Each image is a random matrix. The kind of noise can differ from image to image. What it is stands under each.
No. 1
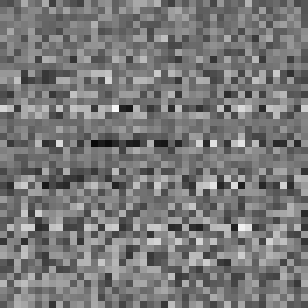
rows of uneven size
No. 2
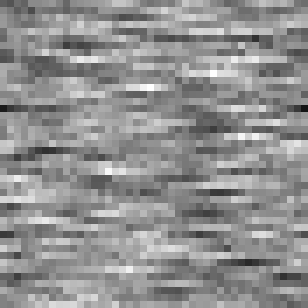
streaked along the rows
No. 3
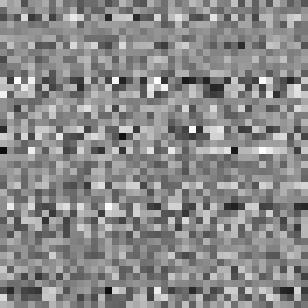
rows of uneven size
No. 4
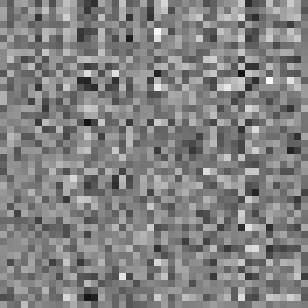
low rank plus noise
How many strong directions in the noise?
one
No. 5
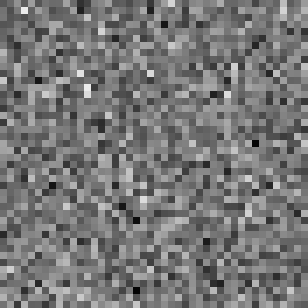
independent entries
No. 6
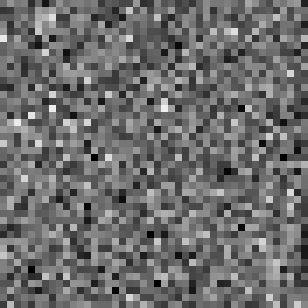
independent entries
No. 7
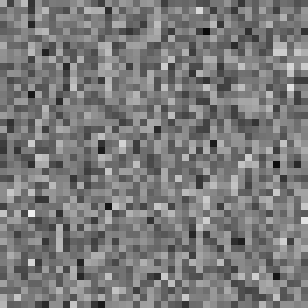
low rank plus noise
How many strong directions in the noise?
five to eight
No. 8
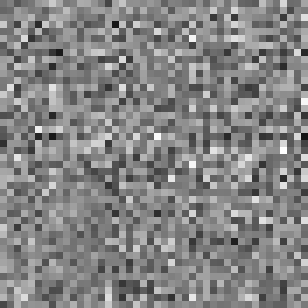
low rank plus noise
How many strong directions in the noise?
three or four
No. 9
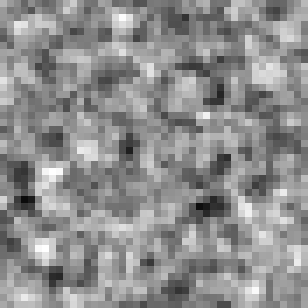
blotchy
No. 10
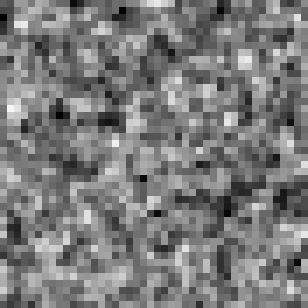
blotchy
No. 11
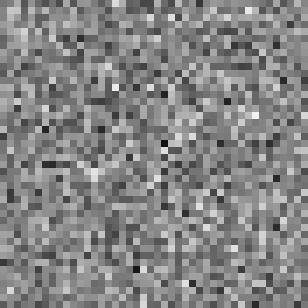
independent entries
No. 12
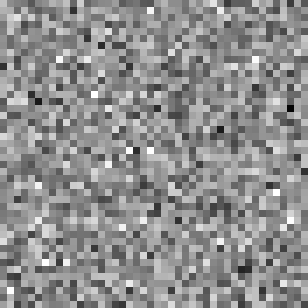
independent entries
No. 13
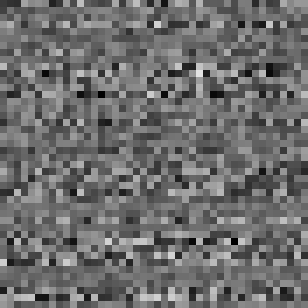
rows of uneven size
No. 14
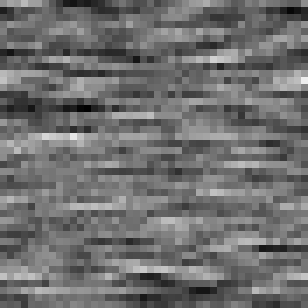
streaked along the rows
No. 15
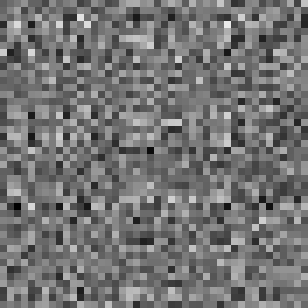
low rank plus noise
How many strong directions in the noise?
two
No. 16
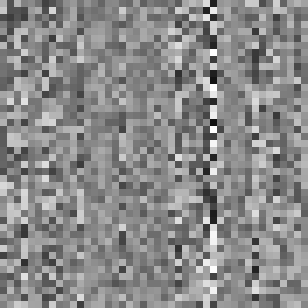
columns of uneven size
